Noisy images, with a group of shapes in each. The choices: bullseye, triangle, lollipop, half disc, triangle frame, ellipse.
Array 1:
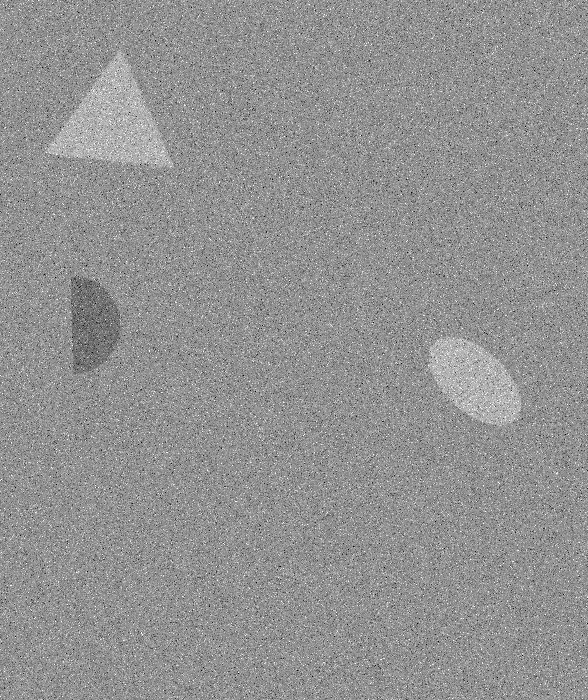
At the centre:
nothing
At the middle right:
ellipse
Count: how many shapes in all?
3
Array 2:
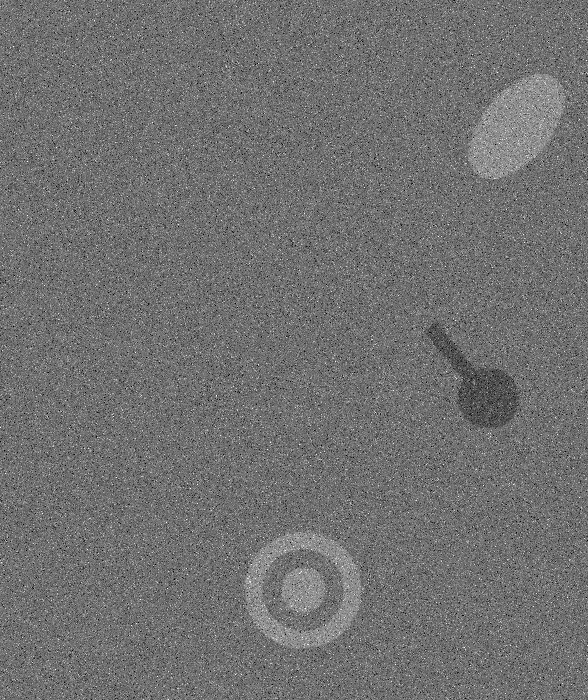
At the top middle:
nothing
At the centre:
nothing
